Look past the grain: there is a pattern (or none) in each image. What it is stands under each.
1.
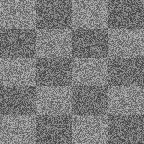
a checkerboard
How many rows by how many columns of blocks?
5 by 4
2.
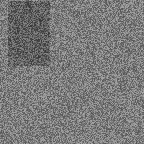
one block
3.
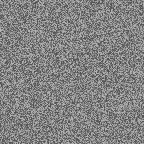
only noise
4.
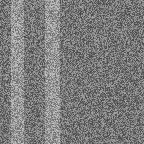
bands of columns
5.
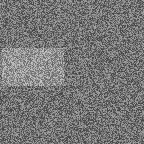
one block
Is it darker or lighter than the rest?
lighter
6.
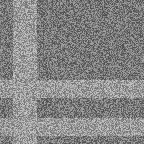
bands of rows crossing bands of columns
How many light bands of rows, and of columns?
2 and 1
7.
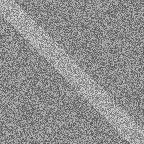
a diagonal band
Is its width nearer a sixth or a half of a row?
a sixth
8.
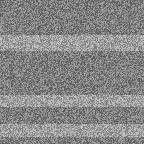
bands of rows
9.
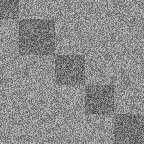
blocks along the diagonal
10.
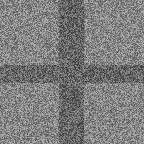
bands of rows crossing bands of columns
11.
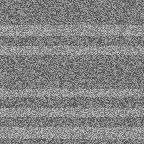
bands of rows
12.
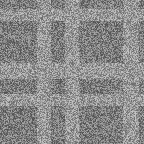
bands of rows crossing bands of columns
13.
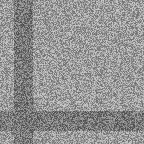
bands of rows crossing bands of columns
